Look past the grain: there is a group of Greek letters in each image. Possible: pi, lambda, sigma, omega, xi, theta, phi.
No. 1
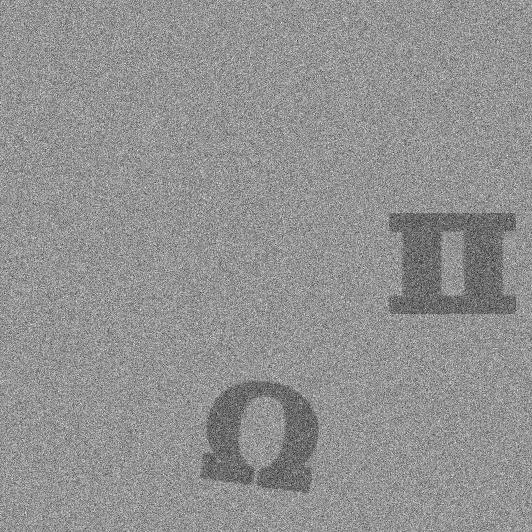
middle right: pi; bottom middle: omega
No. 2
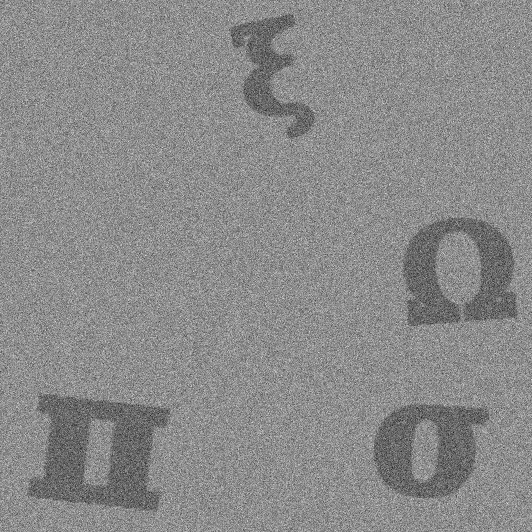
top middle: xi; middle right: omega; bottom left: pi; bottom right: sigma
